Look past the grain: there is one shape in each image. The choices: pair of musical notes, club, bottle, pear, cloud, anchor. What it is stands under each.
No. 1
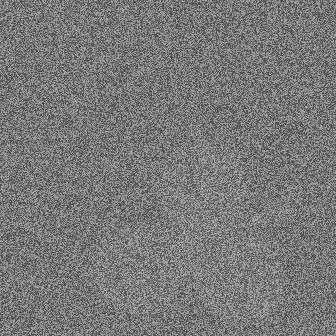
light club
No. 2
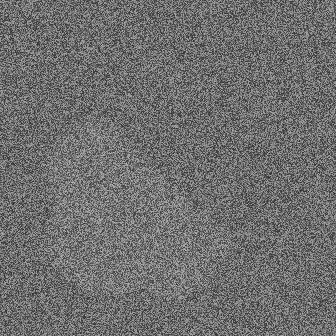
light cloud
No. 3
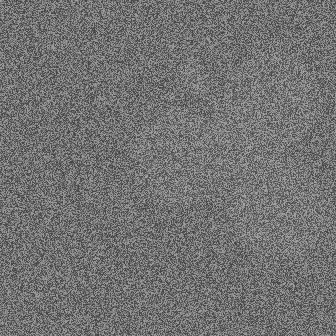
light club
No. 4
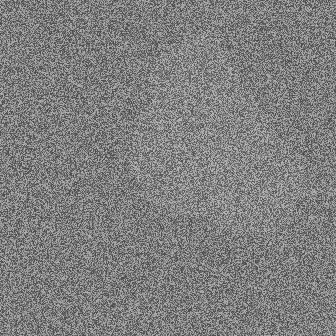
light cloud
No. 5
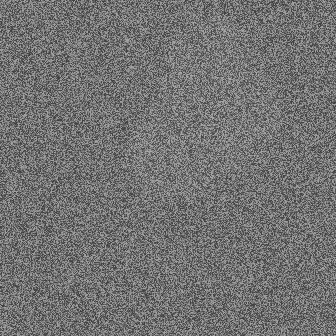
light cloud
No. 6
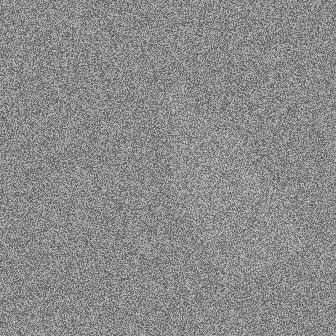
light bottle
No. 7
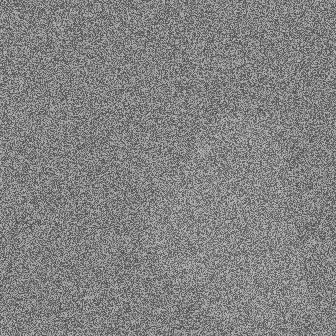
light cloud
